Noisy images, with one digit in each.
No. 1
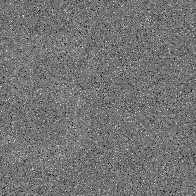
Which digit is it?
5
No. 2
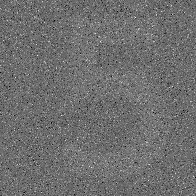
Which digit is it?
5
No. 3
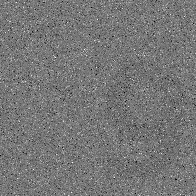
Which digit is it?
9
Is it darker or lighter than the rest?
darker
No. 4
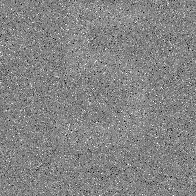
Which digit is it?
5
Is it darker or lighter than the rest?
lighter
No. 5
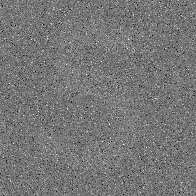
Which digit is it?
5
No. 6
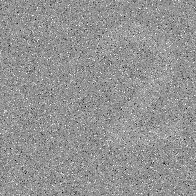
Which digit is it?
2
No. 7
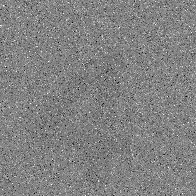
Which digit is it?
4
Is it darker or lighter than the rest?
darker
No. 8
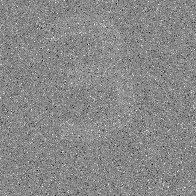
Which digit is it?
3
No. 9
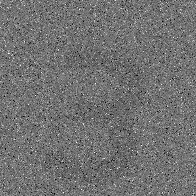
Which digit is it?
3
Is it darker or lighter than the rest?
darker
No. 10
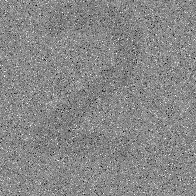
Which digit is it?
2
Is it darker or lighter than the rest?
darker
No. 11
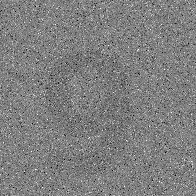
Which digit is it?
9
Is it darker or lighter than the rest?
darker
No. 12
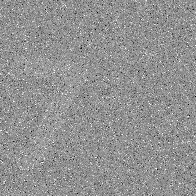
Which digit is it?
7
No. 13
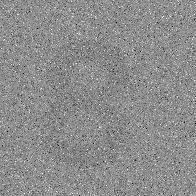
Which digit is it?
8
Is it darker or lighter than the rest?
darker
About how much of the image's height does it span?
two thirds
